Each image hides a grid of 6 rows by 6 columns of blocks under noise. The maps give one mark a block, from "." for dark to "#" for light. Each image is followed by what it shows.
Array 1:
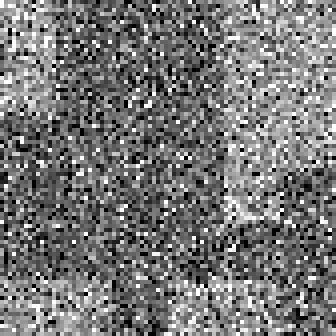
#...##
#...##
....##
....#.
......
##.##.
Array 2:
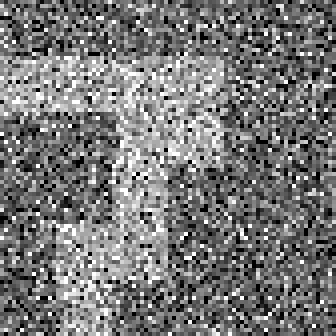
......
####..
..##..
..#...
.##...
.#....
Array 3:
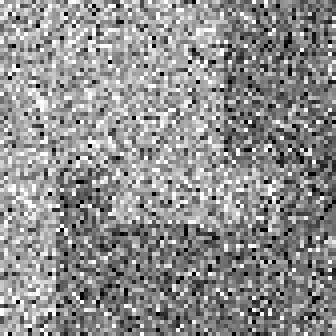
####..
####..
####..
#.###.
#.....
#.....
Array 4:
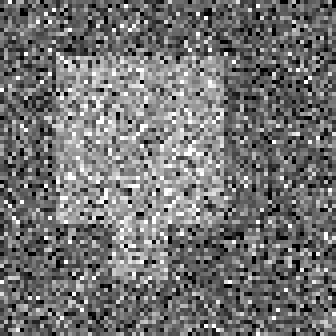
......
.###..
.###..
.###..
..#...
......
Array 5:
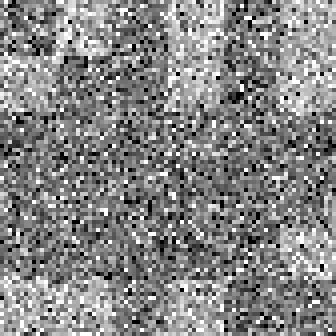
.#.#.#
#..#.#
......
......
.....#
##.#..
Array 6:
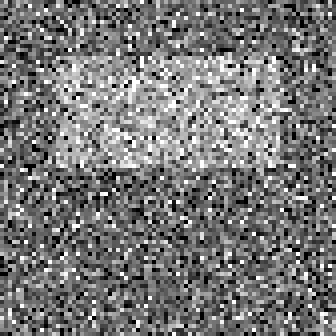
......
.####.
.####.
......
......
......
